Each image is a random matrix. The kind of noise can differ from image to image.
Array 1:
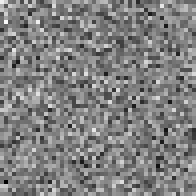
independent entries
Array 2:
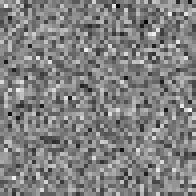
independent entries
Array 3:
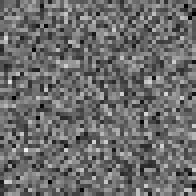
independent entries
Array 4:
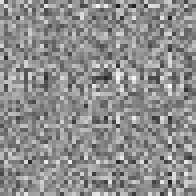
low rank plus noise
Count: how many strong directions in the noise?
two
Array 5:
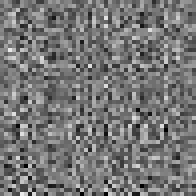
low rank plus noise
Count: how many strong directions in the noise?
two
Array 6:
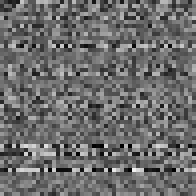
rows of uneven size
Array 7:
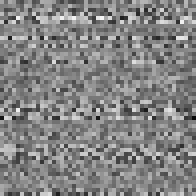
rows of uneven size
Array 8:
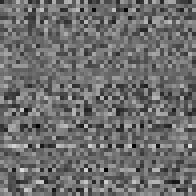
rows of uneven size
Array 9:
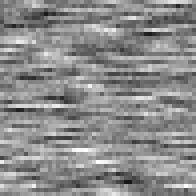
streaked along the rows
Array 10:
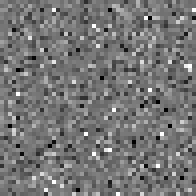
heavy tails
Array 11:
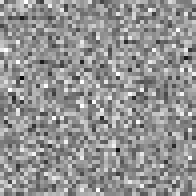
independent entries
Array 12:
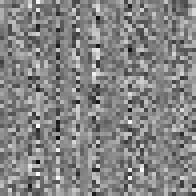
columns of uneven size
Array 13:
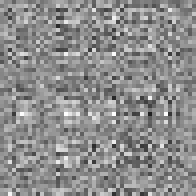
low rank plus noise
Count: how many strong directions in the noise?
two
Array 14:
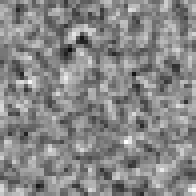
blotchy
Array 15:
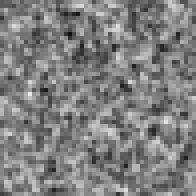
blotchy
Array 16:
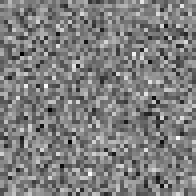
independent entries
